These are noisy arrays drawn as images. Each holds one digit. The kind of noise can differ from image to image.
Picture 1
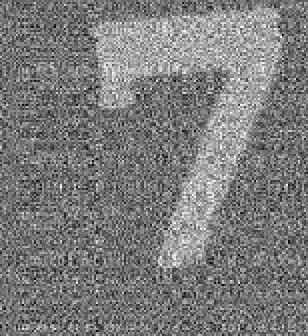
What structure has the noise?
low rank plus noise
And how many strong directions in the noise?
three or four
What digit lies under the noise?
7
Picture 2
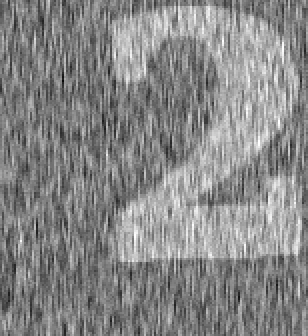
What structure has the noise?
streaked along the columns
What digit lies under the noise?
2
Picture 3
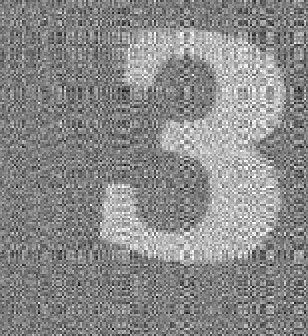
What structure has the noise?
low rank plus noise
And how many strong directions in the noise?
one
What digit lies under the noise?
3
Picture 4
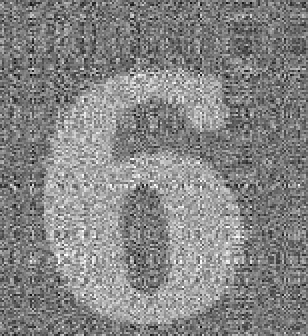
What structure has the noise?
low rank plus noise
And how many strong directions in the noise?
three or four
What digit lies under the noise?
6
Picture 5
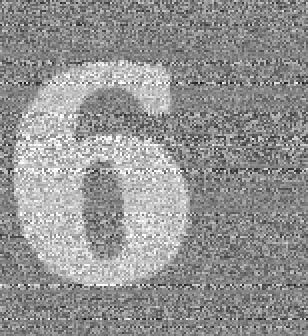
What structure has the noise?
rows of uneven size
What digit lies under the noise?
6
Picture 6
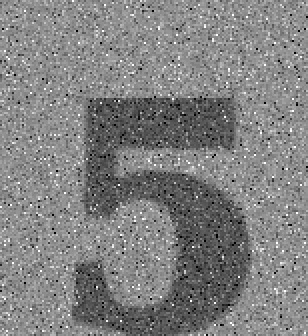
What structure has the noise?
heavy tails
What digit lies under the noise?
5
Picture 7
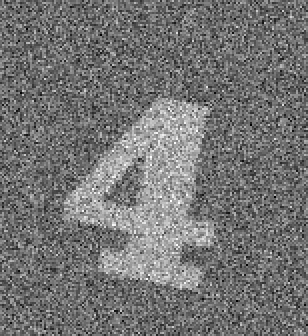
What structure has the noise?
independent entries
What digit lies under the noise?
4
